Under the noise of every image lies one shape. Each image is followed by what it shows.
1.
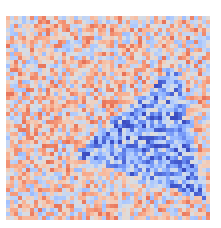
triangle
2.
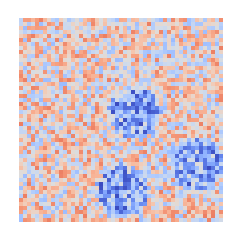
three dots
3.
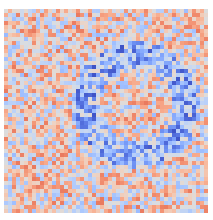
ring
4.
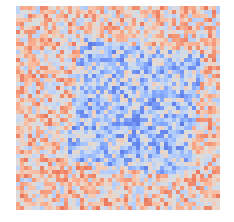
square
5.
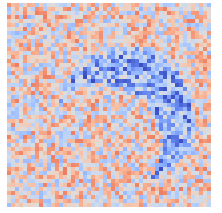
crescent
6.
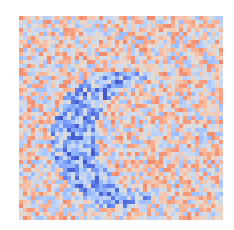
crescent
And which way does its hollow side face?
right
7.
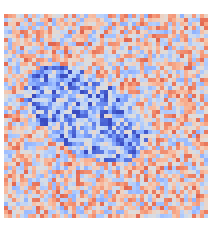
ellipse
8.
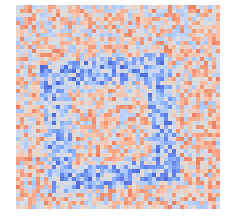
square frame
